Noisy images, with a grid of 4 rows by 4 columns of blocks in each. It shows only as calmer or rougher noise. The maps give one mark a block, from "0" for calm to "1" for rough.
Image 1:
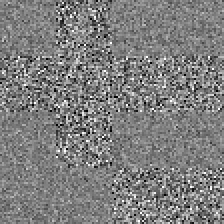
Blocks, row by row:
0100
1111
0100
0011
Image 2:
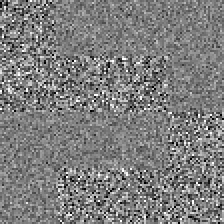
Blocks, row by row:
1000
1110
0001
0111
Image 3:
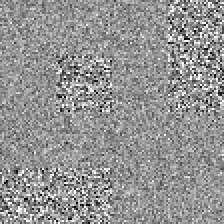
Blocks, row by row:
0001
0101
0000
1100
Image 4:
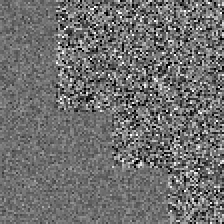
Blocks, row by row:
0111
0111
0011
0001
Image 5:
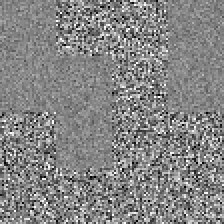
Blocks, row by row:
0110
0010
1011
1111
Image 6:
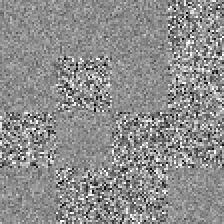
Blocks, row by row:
0001
0101
1011
0110
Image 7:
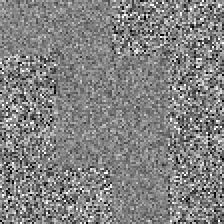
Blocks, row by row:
0011
1001
1001
1101
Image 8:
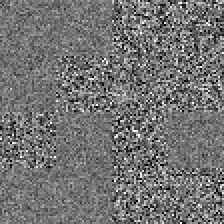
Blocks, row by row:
0011
0111
1010
0011
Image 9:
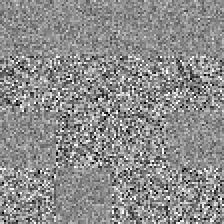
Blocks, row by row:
0000
1111
0110
1011
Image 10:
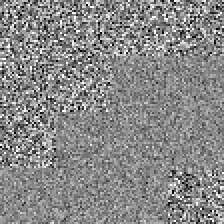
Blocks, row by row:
1111
1100
1000
0001
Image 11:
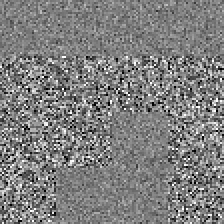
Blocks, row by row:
0000
1111
1101
1001
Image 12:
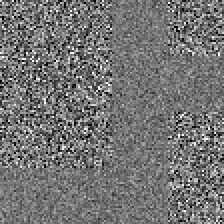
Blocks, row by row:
1101
1100
1101
0001
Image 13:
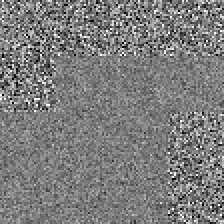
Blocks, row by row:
1111
1000
0001
0001
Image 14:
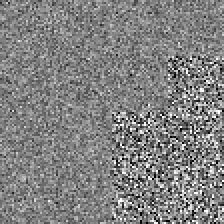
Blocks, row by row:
0000
0001
0011
0011
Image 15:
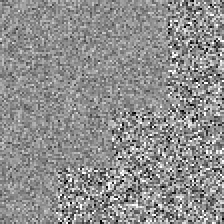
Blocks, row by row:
0001
0001
0011
0111
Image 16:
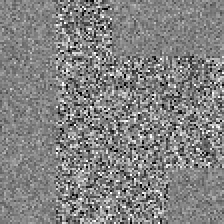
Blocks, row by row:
0100
0111
0111
0110
